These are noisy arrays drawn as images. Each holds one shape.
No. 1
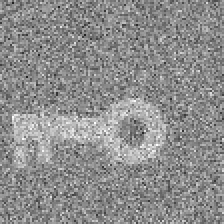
key
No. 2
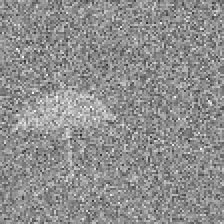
umbrella
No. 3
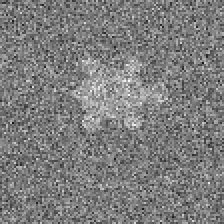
turtle
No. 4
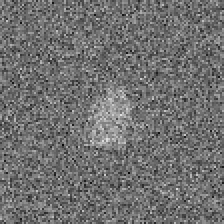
chess knight
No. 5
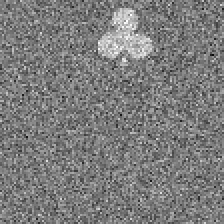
club
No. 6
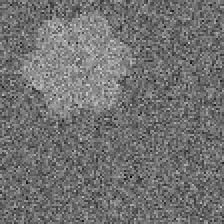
flower
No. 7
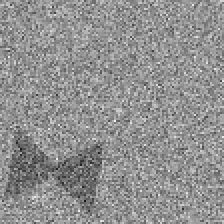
bow tie
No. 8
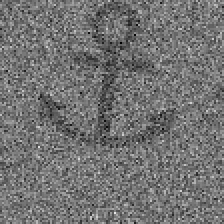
anchor
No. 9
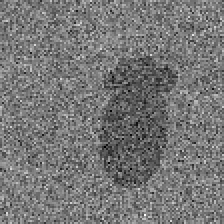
footprint
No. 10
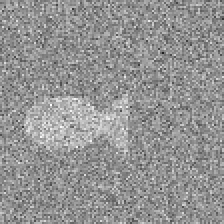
fish
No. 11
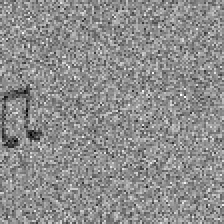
pair of musical notes
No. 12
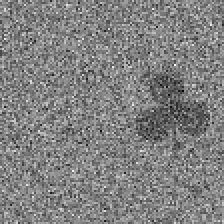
club
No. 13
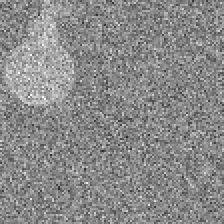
pear
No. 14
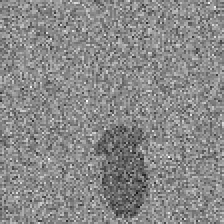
footprint
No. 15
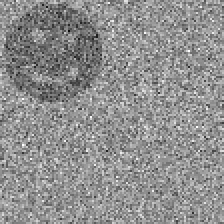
smiling face
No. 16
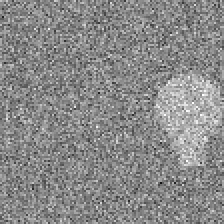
light bulb
